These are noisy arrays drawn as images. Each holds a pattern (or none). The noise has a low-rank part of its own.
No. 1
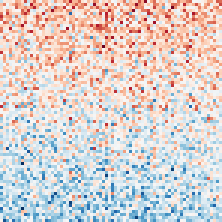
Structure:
a smooth slope
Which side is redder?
top
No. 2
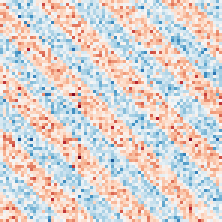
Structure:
diagonal stripes
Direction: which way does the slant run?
top left to bottom right
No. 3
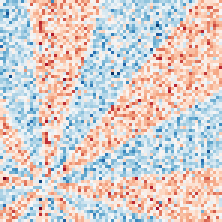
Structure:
spokes from one point
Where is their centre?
bottom left
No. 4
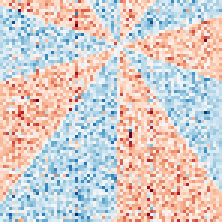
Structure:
spokes from one point
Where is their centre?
top middle
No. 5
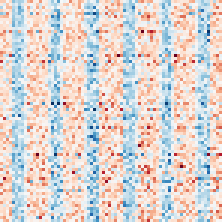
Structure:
vertical stripes
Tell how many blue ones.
6
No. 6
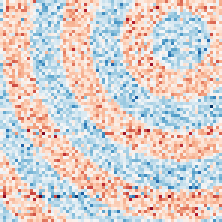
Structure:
rings round one point
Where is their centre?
top right
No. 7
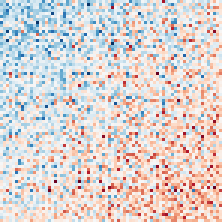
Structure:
a smooth slope
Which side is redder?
bottom right
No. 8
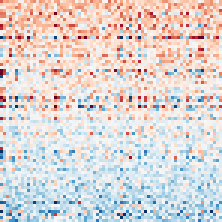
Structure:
a smooth slope
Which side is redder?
top
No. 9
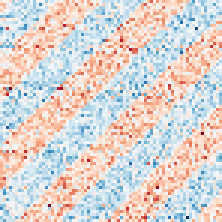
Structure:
diagonal stripes
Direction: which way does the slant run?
bottom left to top right
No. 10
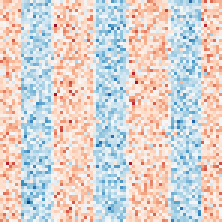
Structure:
vertical stripes
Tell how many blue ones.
3
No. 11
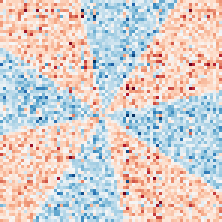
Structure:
spokes from one point
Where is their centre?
centre
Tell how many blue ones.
4
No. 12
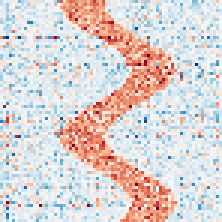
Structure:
a wavy band
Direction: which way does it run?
top to bottom
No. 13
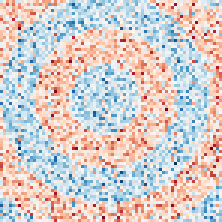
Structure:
rings round one point
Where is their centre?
centre
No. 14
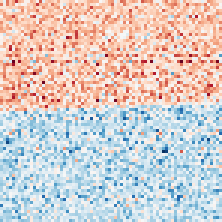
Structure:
a sharp edge
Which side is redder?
top
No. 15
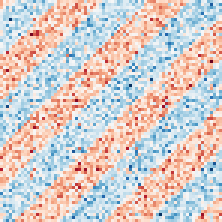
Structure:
diagonal stripes
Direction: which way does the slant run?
bottom left to top right
